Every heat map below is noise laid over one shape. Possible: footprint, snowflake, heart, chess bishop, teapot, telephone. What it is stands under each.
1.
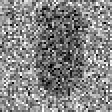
footprint
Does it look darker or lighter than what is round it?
darker
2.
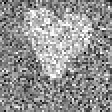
heart
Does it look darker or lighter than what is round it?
lighter
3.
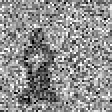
chess bishop
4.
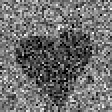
heart
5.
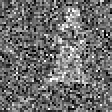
chess bishop
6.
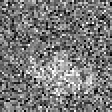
teapot
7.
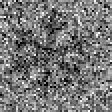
snowflake
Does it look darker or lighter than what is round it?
darker
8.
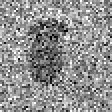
footprint
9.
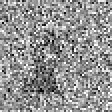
chess bishop
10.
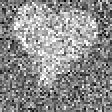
heart
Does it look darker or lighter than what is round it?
lighter
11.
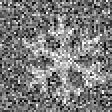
snowflake
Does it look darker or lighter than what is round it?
lighter
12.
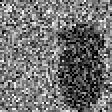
footprint
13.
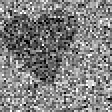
heart
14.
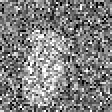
footprint
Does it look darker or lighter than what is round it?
lighter
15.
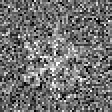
snowflake
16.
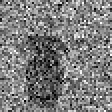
footprint
